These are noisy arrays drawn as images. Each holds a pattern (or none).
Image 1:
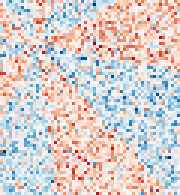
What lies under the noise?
spokes from one point
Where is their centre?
top left
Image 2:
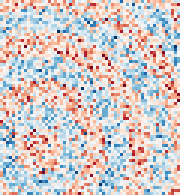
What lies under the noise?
rings round one point
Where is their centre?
bottom left
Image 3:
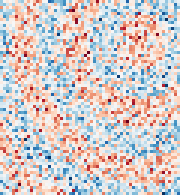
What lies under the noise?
rings round one point
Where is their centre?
top right
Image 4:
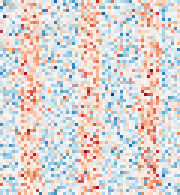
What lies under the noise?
vertical stripes
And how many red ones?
3
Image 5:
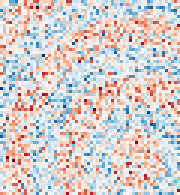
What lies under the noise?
rings round one point
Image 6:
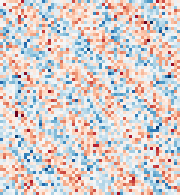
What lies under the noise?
diagonal stripes
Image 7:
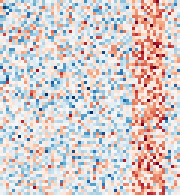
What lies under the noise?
one vertical stripe
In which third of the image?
right
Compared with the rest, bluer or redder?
redder
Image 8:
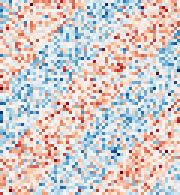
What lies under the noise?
diagonal stripes
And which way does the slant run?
bottom left to top right
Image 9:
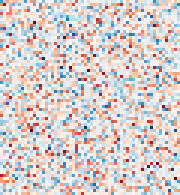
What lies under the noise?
only noise
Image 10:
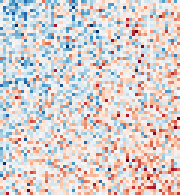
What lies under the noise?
a smooth slope
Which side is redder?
bottom right
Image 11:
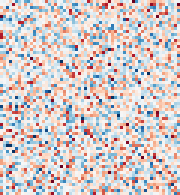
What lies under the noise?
only noise
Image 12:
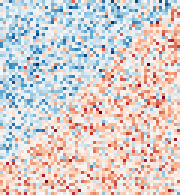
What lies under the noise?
a sharp edge
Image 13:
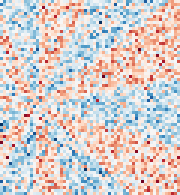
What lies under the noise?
spokes from one point
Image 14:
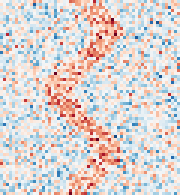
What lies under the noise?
a wavy band
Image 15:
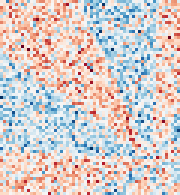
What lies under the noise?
spokes from one point
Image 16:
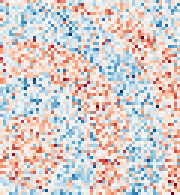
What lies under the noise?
rings round one point
